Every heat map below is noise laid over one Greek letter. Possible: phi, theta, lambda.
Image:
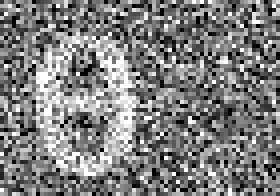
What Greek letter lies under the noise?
theta
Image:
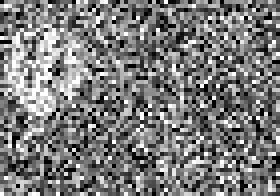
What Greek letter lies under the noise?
phi
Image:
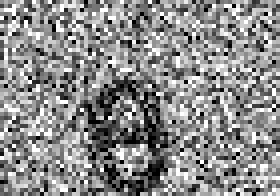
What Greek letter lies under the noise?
theta
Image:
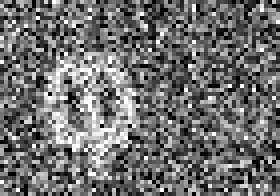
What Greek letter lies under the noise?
phi
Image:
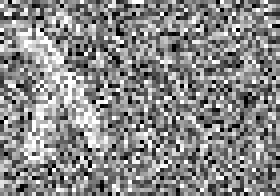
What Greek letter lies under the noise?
lambda
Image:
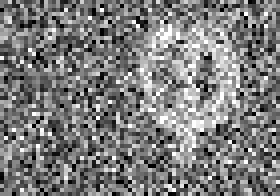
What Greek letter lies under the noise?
phi
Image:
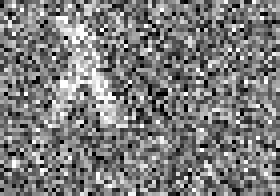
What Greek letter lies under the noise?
lambda
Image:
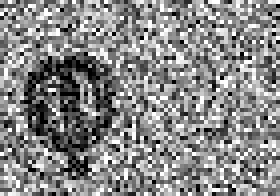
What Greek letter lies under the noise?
phi
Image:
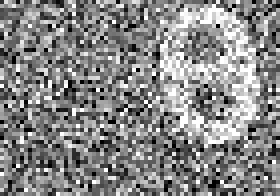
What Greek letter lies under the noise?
theta
